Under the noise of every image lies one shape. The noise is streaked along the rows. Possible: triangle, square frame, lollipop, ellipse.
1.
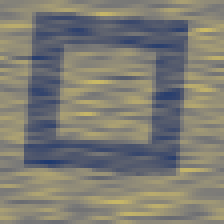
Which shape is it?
square frame
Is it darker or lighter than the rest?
darker
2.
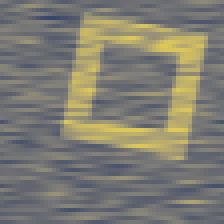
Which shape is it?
square frame
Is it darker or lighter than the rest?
lighter
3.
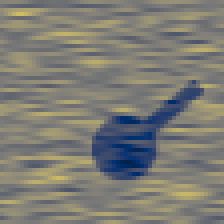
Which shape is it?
lollipop
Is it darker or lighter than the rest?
darker
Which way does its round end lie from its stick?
down and left
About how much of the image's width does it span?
half
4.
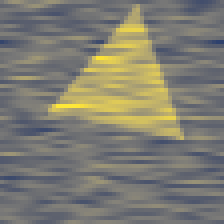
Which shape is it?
triangle
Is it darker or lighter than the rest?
lighter
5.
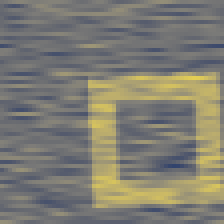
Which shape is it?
square frame
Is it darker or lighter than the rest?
lighter
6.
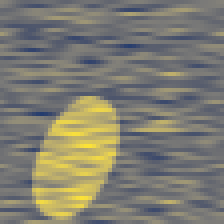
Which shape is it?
ellipse
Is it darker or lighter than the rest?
lighter
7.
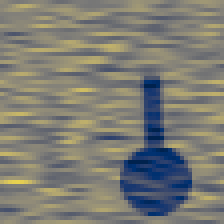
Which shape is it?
lollipop
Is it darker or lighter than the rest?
darker
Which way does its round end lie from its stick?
down
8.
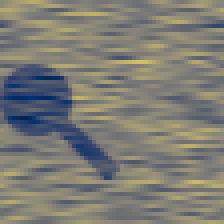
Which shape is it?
lollipop
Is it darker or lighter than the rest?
darker
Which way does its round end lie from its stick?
up and left
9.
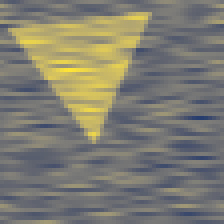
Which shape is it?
triangle
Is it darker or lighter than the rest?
lighter
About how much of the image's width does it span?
two thirds
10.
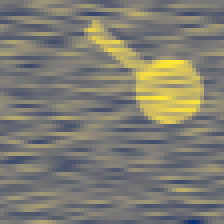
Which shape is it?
lollipop
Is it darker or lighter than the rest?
lighter
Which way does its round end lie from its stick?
down and right
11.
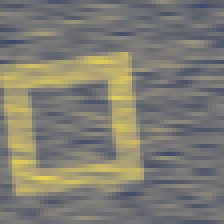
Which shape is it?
square frame
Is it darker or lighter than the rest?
lighter
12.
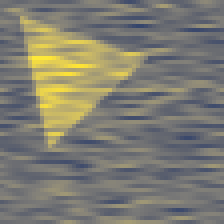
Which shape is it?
triangle
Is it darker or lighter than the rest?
lighter
